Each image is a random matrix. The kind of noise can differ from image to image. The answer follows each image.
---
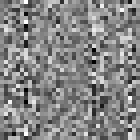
columns of uneven size
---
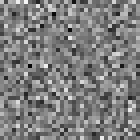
low rank plus noise
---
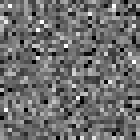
heavy tails
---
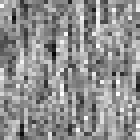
streaked along the columns
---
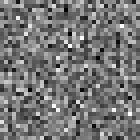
independent entries
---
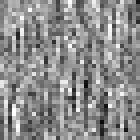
streaked along the columns
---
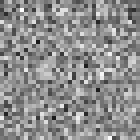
low rank plus noise
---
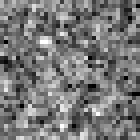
blotchy
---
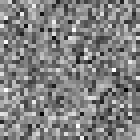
independent entries
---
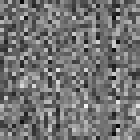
columns of uneven size
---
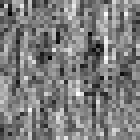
streaked along the columns
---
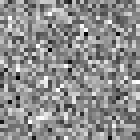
independent entries
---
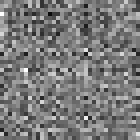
low rank plus noise
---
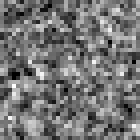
blotchy
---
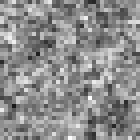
blotchy
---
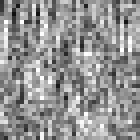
streaked along the columns
